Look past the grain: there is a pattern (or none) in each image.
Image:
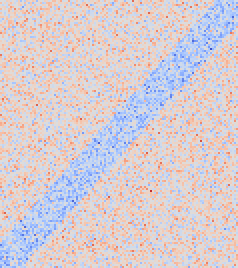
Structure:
a diagonal band
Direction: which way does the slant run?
bottom left to top right
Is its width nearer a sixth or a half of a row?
a sixth
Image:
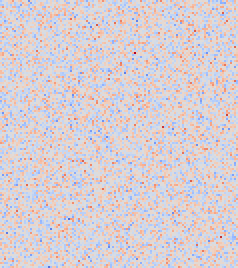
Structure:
only noise
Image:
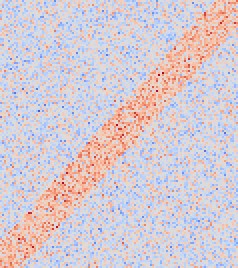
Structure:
a diagonal band
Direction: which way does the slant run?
bottom left to top right
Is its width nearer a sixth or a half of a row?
a sixth
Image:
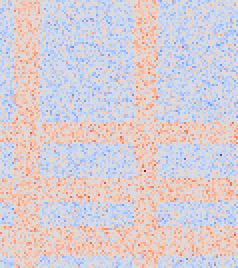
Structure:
bands of rows crossing bands of columns
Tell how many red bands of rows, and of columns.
3 and 2
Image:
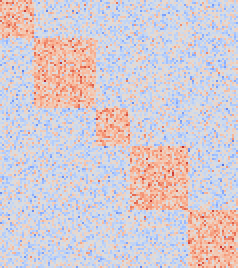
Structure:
blocks along the diagonal
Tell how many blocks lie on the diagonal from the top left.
5
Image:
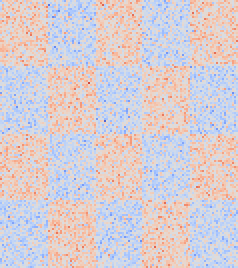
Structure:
a checkerboard
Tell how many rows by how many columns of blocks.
4 by 5
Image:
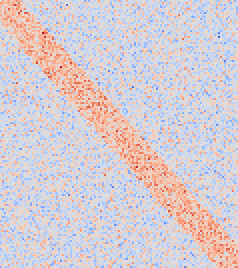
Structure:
a diagonal band
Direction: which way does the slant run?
top left to bottom right
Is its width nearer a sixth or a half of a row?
a sixth
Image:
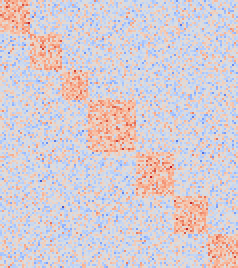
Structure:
blocks along the diagonal
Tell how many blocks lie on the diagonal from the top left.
7
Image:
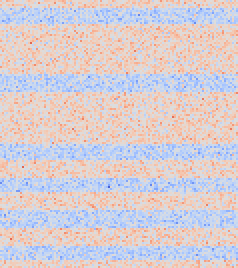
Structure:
bands of rows
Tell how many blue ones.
6
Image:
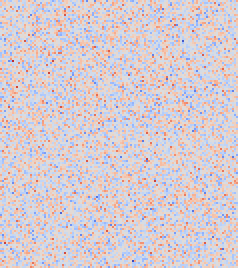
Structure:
only noise
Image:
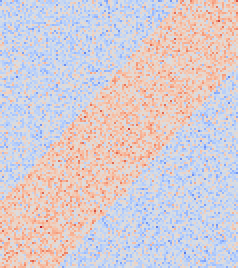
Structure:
a diagonal band
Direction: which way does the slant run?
bottom left to top right
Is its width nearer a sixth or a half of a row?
a half
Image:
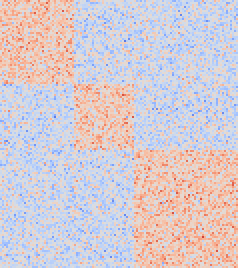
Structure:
blocks along the diagonal
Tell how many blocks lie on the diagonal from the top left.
3
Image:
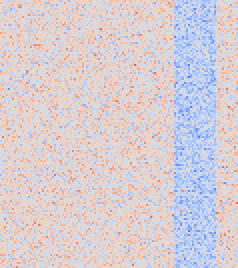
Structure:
one band of columns
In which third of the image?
right
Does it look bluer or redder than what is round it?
bluer
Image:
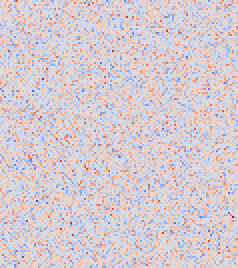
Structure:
only noise
